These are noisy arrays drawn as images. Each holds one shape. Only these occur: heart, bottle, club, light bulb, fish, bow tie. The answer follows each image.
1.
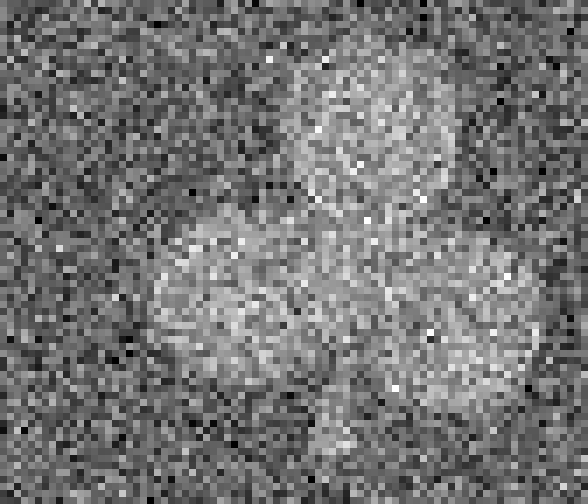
light club
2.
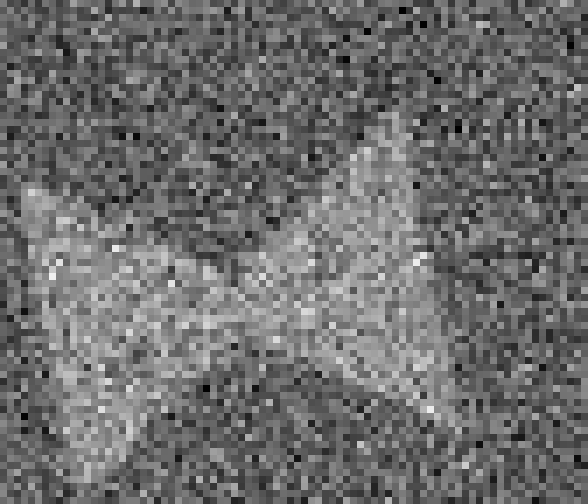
light bow tie
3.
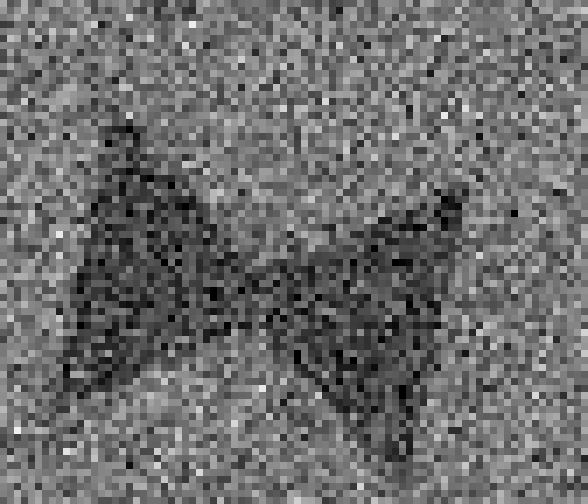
dark bow tie
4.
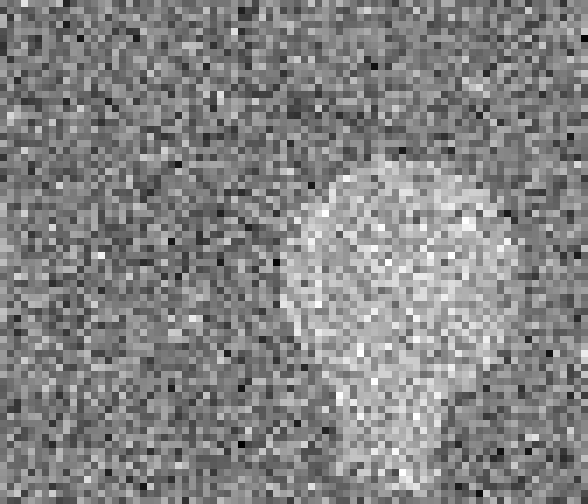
light light bulb
